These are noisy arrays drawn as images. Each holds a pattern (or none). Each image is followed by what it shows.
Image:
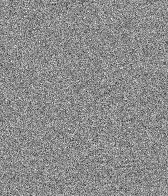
only noise
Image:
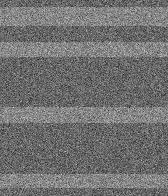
bands of rows
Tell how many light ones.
4
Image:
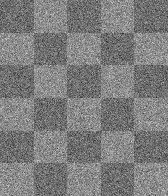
a checkerboard
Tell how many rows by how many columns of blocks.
6 by 5
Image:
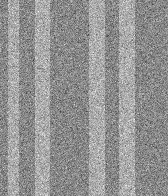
bands of columns
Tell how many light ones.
4
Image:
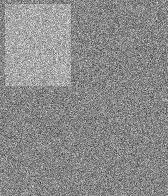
one block
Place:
top left
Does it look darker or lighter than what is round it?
lighter
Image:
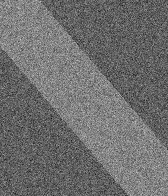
a diagonal band
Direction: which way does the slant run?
top left to bottom right
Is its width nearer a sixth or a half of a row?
a half
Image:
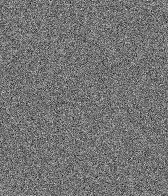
only noise
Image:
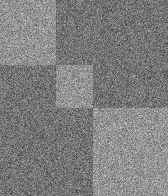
blocks along the diagonal
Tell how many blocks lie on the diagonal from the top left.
3
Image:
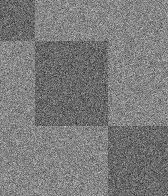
blocks along the diagonal
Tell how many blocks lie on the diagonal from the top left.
3
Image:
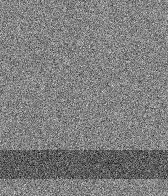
one band of rows
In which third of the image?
bottom
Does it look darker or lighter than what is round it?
darker
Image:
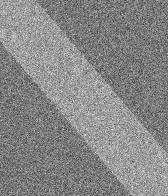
a diagonal band
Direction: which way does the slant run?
top left to bottom right
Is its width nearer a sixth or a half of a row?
a half
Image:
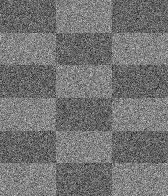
a checkerboard
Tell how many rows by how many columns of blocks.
6 by 3
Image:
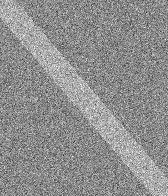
a diagonal band
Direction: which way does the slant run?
top left to bottom right
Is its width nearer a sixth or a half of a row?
a sixth
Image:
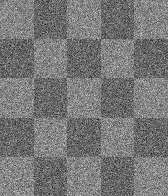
a checkerboard
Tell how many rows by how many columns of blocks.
5 by 5
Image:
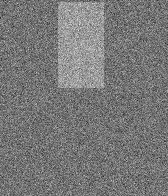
one block
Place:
top middle
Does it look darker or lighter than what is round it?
lighter
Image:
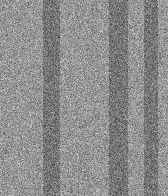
bands of columns
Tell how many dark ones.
3
